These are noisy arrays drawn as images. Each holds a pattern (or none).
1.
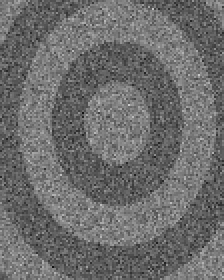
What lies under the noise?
rings round one point
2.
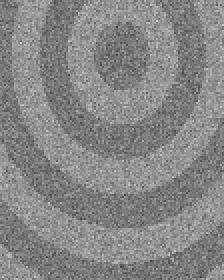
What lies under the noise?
rings round one point
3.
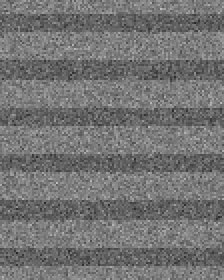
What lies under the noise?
horizontal stripes
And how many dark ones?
6
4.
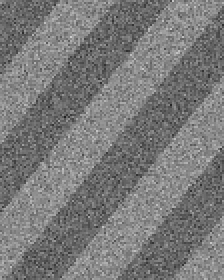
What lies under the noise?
diagonal stripes
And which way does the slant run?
bottom left to top right
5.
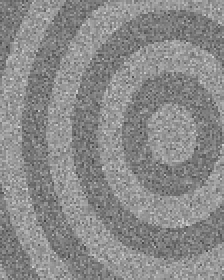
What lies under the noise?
rings round one point
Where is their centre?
middle right
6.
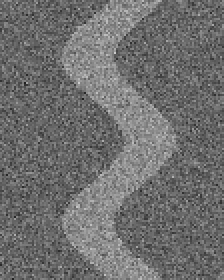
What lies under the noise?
a wavy band
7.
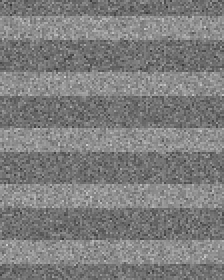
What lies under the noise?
horizontal stripes
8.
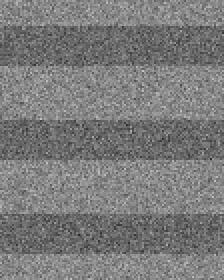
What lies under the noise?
horizontal stripes
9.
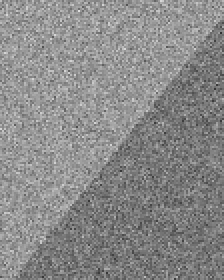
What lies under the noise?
a sharp edge
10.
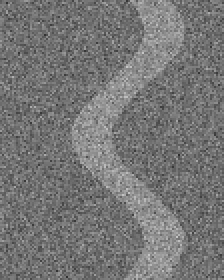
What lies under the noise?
a wavy band
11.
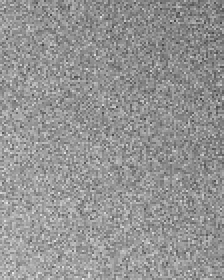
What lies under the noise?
a smooth slope
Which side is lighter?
bottom left
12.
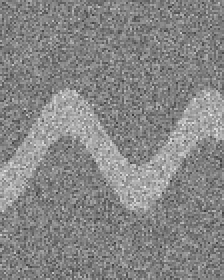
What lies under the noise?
a wavy band
